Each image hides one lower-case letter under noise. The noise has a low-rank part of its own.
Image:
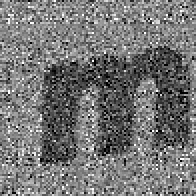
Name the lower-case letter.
m
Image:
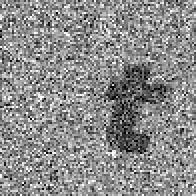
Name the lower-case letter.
t
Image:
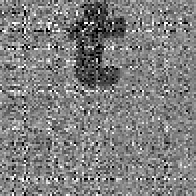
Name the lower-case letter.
t
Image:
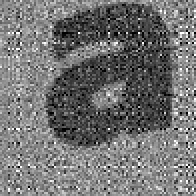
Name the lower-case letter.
a
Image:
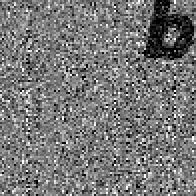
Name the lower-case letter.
b
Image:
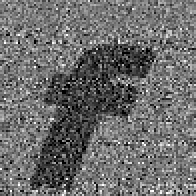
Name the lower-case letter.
f
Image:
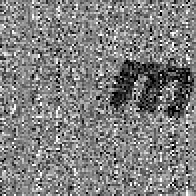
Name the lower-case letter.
m
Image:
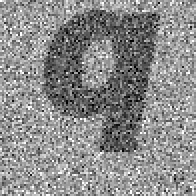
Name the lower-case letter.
q
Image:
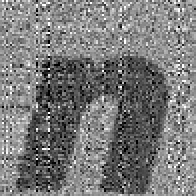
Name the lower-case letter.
n
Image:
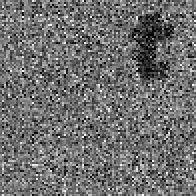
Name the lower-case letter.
t
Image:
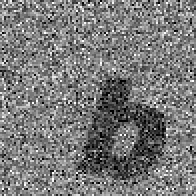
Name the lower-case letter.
b
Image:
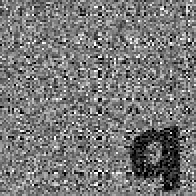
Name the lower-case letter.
q
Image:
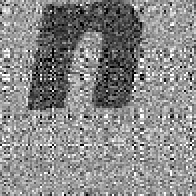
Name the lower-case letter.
n
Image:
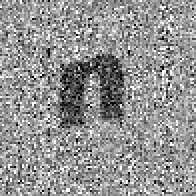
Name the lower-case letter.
n
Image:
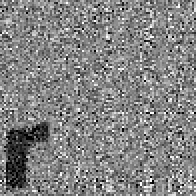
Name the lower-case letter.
r
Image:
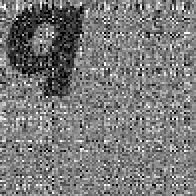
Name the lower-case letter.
q
